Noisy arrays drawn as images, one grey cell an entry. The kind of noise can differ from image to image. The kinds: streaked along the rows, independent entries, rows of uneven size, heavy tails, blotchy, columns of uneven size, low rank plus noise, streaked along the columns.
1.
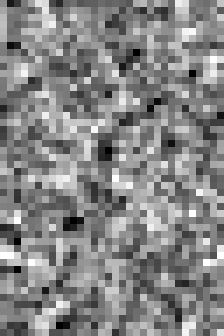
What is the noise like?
blotchy
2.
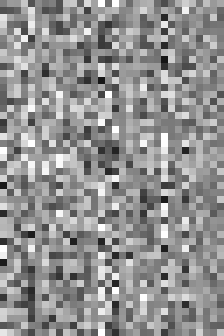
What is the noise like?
columns of uneven size
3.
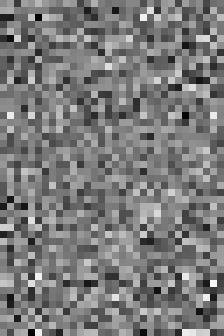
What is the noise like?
low rank plus noise
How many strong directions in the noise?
two
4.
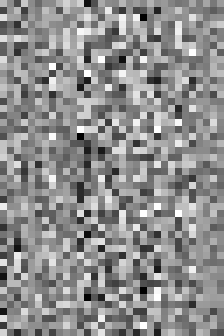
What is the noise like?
columns of uneven size
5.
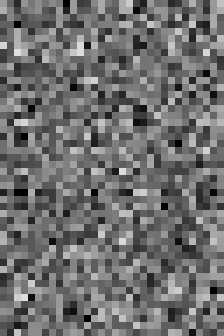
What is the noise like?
low rank plus noise
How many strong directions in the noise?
two
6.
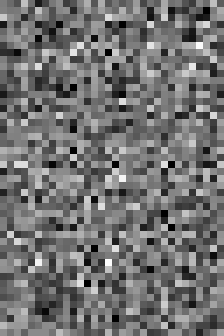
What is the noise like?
low rank plus noise
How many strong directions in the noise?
three or four
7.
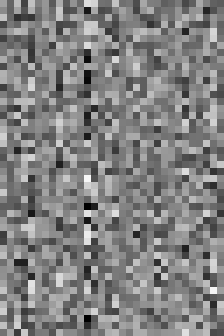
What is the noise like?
columns of uneven size
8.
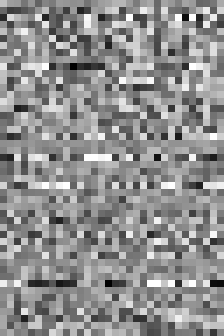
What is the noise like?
rows of uneven size
